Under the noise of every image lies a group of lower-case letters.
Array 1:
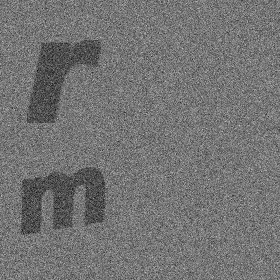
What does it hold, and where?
top left: dark r; bottom left: dark m
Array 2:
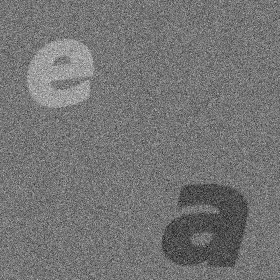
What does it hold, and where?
top left: light e; bottom right: dark a
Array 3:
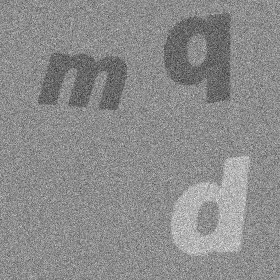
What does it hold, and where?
top left: dark m; top right: dark q; bottom right: light d
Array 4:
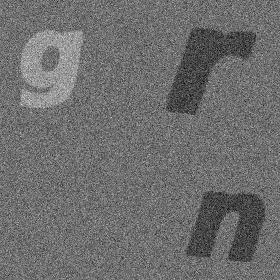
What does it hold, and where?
top left: light g; top right: dark r; bottom right: dark n
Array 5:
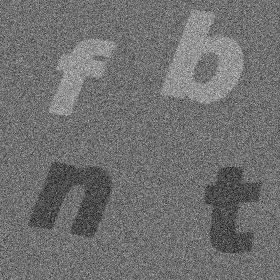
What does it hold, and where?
top left: light f; top right: light b; bottom left: dark n; bottom right: dark t
